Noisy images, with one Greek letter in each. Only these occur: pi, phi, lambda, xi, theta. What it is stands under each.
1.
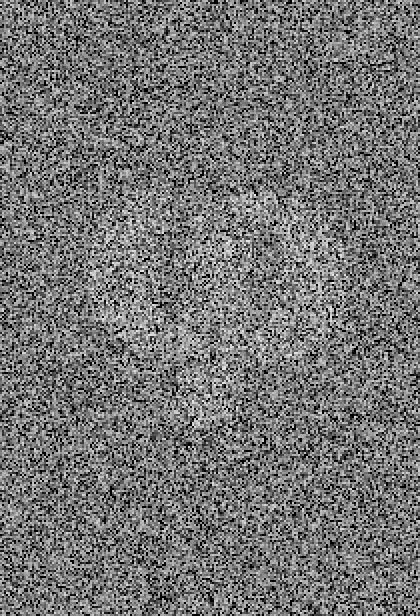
light phi
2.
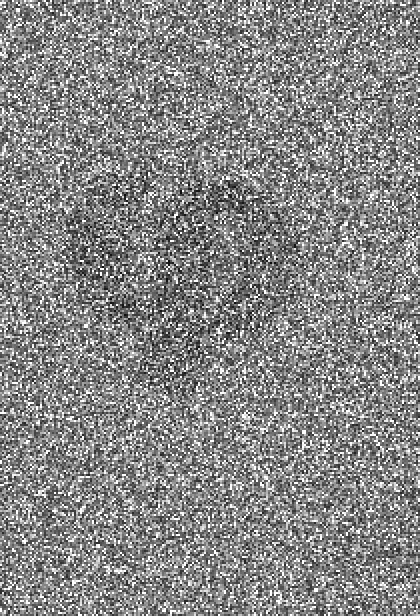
dark phi
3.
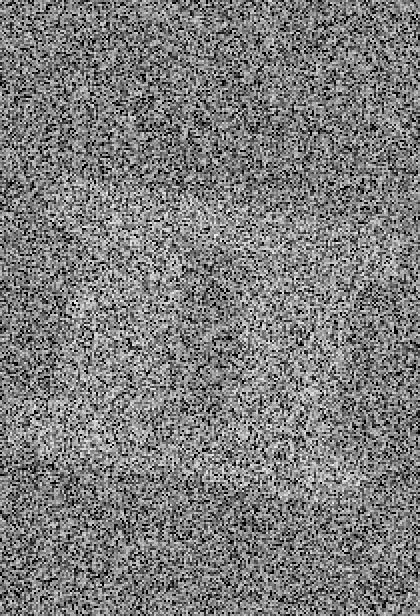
light pi
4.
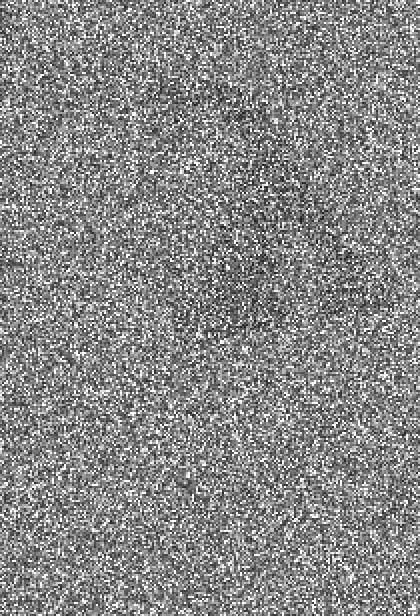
dark lambda
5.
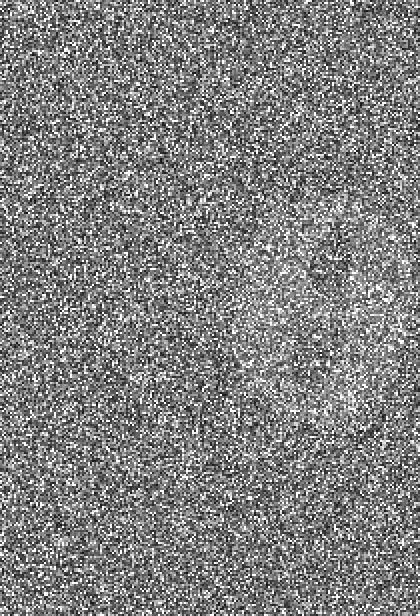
light theta, middle right
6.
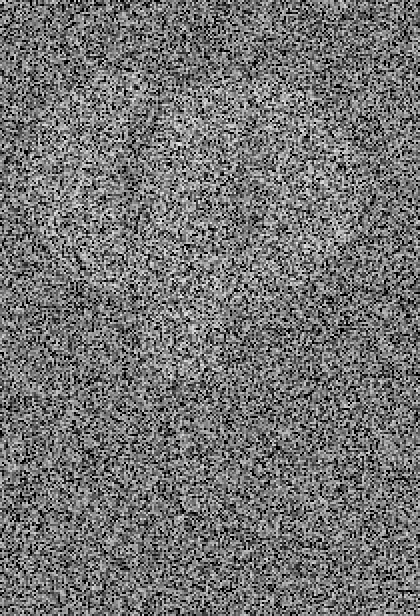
light phi
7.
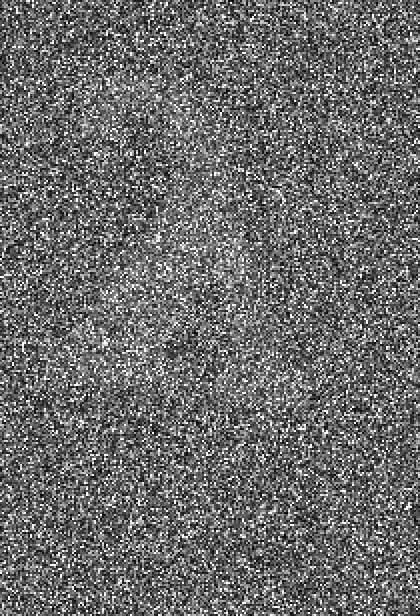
light lambda
